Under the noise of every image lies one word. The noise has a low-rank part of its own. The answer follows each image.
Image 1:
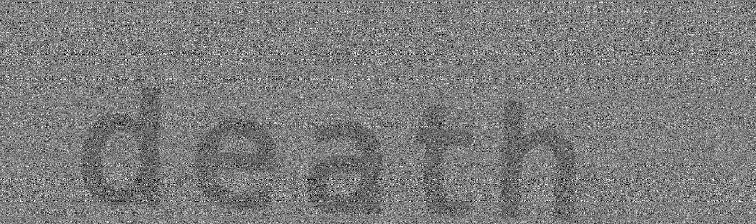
death
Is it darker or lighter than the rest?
darker
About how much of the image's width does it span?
two thirds
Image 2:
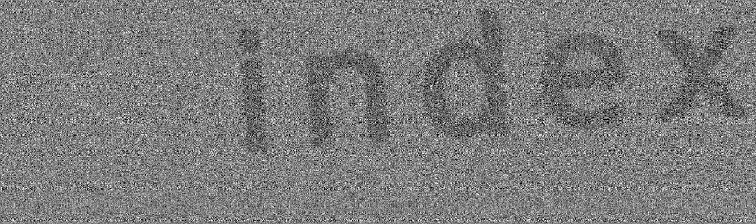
index
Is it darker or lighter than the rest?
darker
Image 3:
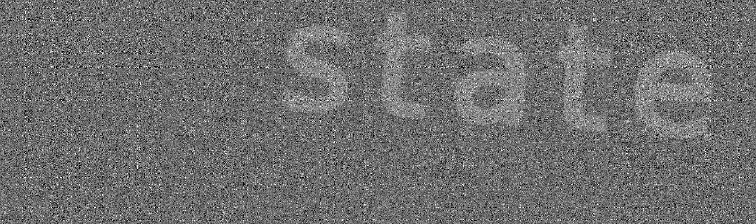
state
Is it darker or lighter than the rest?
lighter
